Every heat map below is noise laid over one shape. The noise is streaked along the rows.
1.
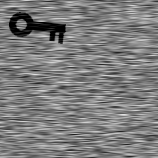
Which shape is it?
key
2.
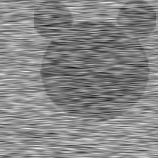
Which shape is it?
bear's head
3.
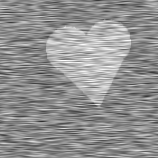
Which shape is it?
heart
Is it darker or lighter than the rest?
lighter
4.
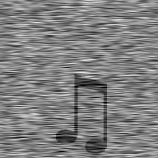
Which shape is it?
pair of musical notes
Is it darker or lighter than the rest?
darker
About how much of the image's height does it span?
half
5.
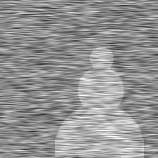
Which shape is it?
chess pawn
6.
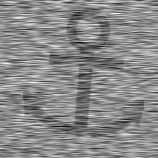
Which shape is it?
anchor
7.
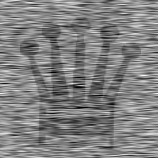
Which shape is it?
chess queen
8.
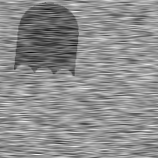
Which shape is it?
ghost
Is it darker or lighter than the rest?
darker
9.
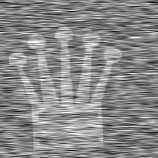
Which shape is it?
chess queen
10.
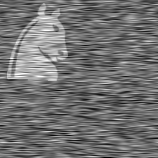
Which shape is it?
chess knight
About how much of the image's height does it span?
half
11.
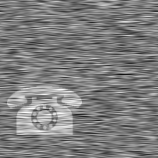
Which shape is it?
telephone
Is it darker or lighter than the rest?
lighter
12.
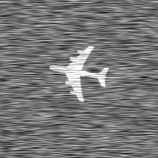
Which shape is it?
airplane
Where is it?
centre
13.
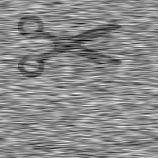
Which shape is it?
pair of scissors
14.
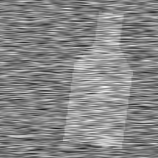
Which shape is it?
bottle
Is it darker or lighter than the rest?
lighter
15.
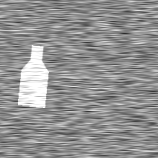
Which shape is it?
bottle
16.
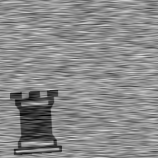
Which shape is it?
chess rook
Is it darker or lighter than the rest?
darker
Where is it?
bottom left
